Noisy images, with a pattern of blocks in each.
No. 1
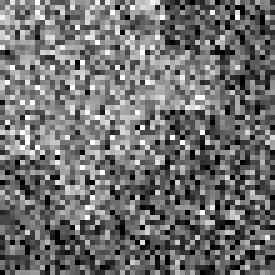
mirrored about the diagonal from the top left
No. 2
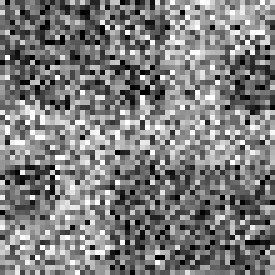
the same after a half turn
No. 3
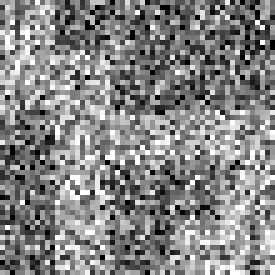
no symmetry
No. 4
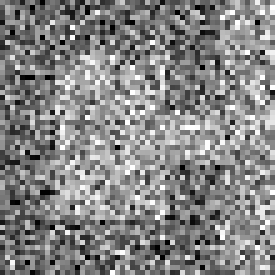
top and bottom mirror each other
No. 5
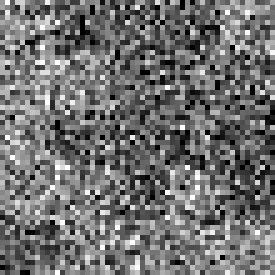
mirrored about the diagonal from the bottom left
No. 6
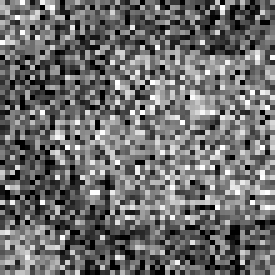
top and bottom mirror each other
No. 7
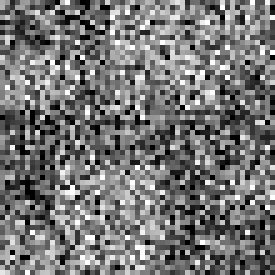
the same after a half turn
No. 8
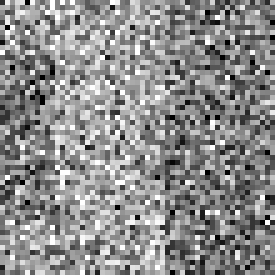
top and bottom mirror each other
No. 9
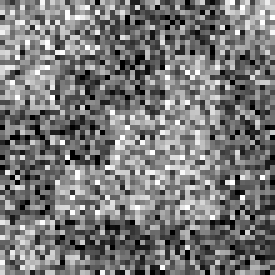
mirrored about the diagonal from the top left
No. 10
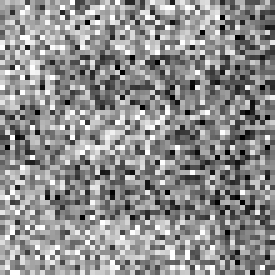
top and bottom mirror each other
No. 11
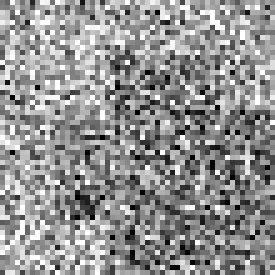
mirrored about the diagonal from the top left
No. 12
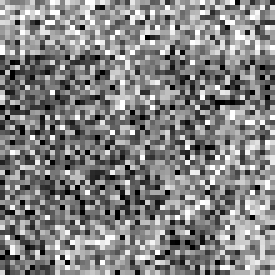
no symmetry
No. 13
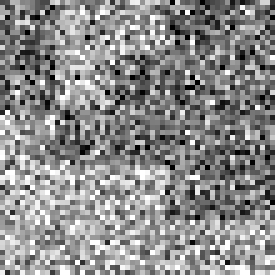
no symmetry
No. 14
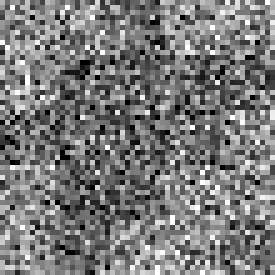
mirrored about the diagonal from the top left
